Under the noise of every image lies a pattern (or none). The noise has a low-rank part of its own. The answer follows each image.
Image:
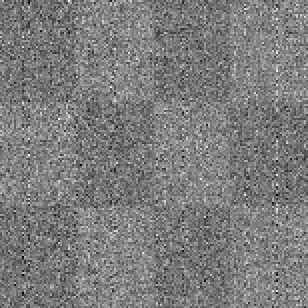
a checkerboard
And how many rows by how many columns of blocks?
3 by 4
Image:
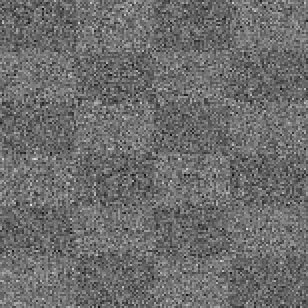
a checkerboard
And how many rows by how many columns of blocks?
6 by 4
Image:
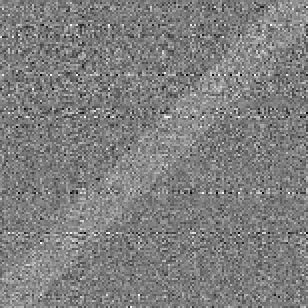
a diagonal band
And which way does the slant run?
bottom left to top right
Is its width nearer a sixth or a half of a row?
a sixth
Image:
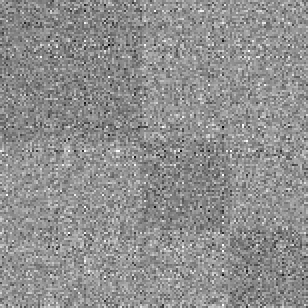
blocks along the diagonal
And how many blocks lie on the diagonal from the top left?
3
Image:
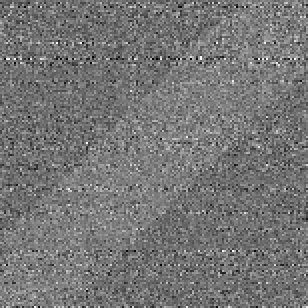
a diagonal band
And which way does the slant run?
bottom left to top right
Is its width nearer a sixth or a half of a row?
a half
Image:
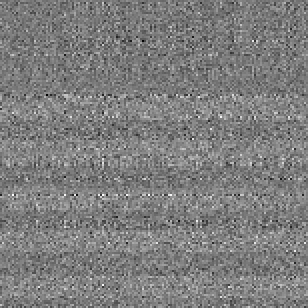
bands of rows
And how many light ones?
5
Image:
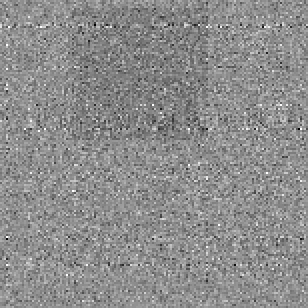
one block
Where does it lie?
top middle
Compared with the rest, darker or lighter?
darker
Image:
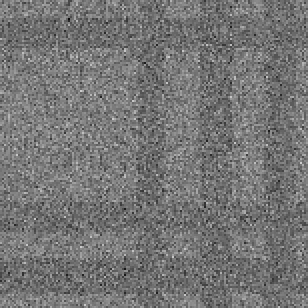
bands of rows crossing bands of columns
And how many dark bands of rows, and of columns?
3 and 3
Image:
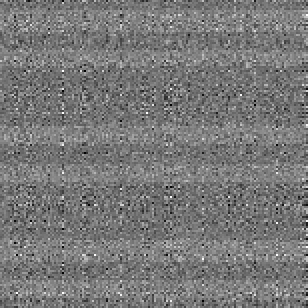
bands of rows
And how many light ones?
6
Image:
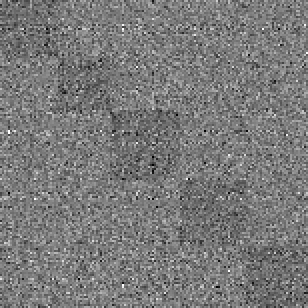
blocks along the diagonal
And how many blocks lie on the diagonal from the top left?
5
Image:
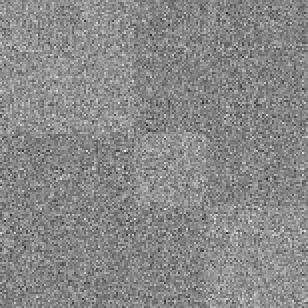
blocks along the diagonal
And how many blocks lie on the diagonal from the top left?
3
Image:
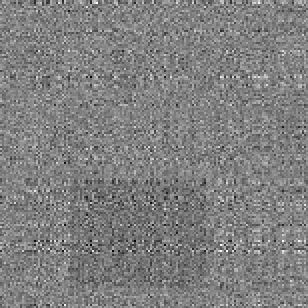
one block
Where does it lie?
bottom middle
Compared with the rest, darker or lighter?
darker
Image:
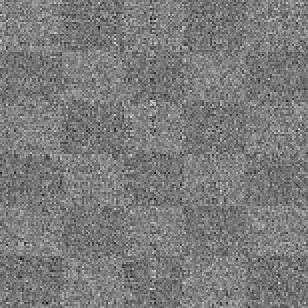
a checkerboard
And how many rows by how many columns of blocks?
6 by 5
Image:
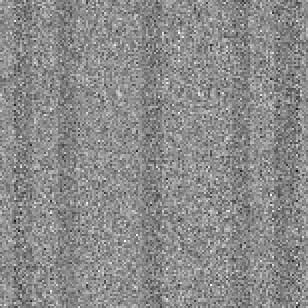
bands of columns
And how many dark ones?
5
